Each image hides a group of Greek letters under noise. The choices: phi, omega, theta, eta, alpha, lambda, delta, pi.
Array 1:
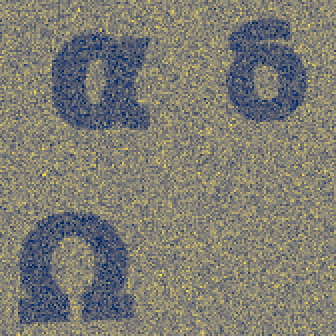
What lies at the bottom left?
omega
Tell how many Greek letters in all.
3
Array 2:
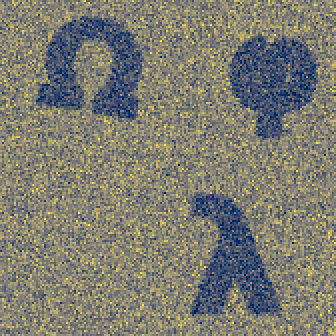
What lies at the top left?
omega
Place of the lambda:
bottom right
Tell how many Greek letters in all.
3
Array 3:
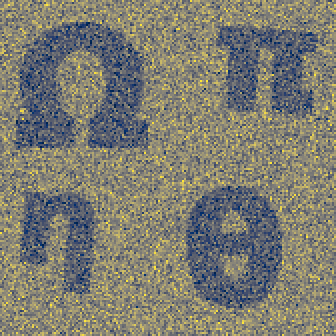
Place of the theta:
bottom right
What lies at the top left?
omega
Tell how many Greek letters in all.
4
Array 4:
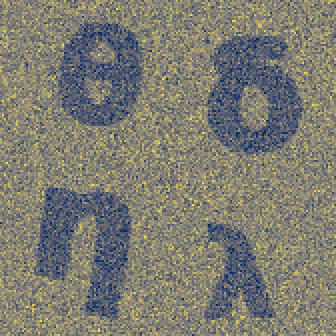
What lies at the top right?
delta
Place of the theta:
top left
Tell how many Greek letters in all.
4
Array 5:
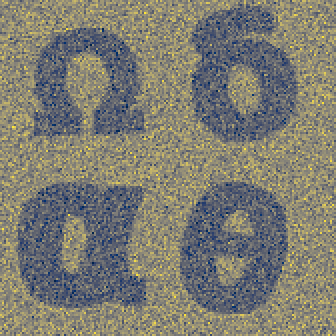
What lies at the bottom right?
theta
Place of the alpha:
bottom left
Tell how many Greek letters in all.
4
